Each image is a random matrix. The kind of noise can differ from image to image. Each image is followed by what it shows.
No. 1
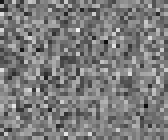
low rank plus noise
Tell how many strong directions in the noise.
five to eight
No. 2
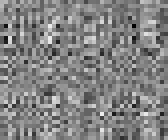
low rank plus noise
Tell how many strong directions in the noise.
two
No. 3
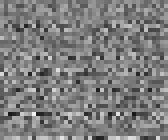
rows of uneven size
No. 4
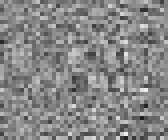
low rank plus noise
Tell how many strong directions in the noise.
three or four
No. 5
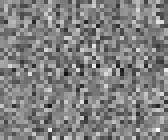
low rank plus noise
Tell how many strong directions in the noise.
three or four
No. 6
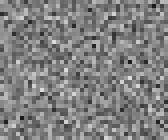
independent entries
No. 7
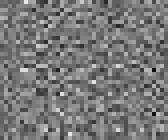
low rank plus noise
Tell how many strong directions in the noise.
two
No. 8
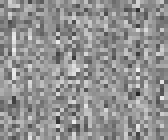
columns of uneven size
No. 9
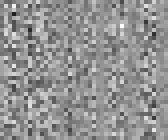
columns of uneven size
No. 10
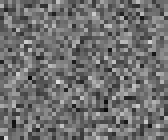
independent entries
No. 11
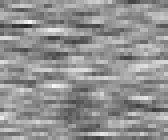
streaked along the rows
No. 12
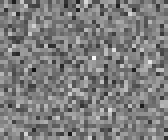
independent entries
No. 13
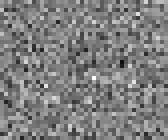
low rank plus noise
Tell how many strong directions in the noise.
five to eight
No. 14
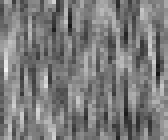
streaked along the columns
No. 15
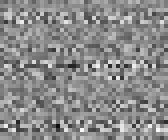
rows of uneven size
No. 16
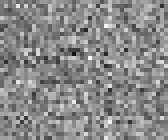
low rank plus noise
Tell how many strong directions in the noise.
five to eight
